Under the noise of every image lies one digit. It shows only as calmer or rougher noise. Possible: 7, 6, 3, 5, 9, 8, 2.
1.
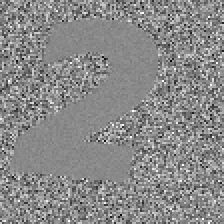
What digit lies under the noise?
2
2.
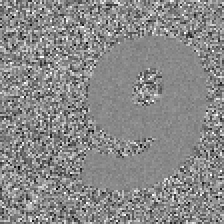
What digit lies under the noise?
9
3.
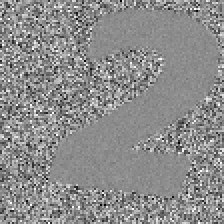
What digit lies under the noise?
2
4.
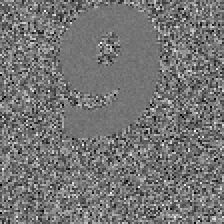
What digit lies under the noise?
9
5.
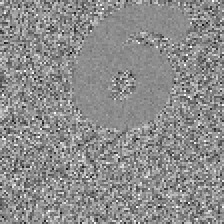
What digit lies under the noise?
6
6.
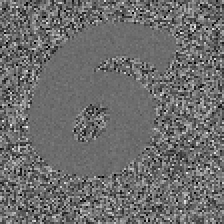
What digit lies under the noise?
6
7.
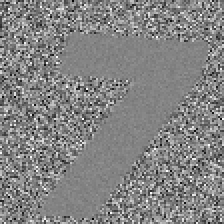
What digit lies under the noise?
7
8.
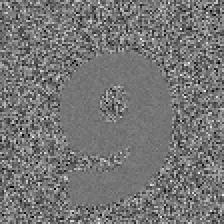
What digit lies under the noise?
9
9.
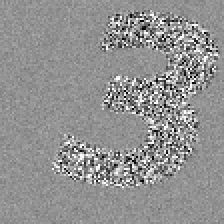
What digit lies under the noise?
3
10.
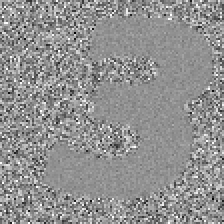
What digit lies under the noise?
3
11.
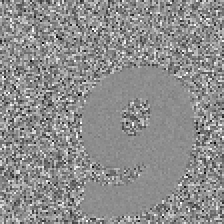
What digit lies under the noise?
9
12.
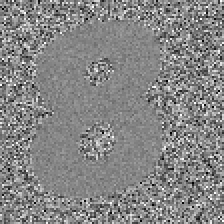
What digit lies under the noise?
8
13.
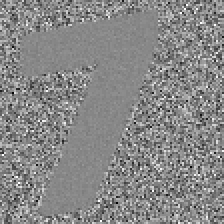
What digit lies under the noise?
7
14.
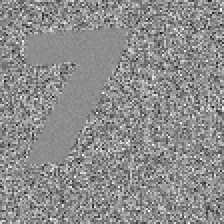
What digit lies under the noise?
7
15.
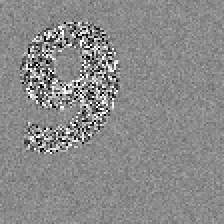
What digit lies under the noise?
9
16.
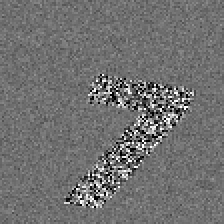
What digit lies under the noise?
7
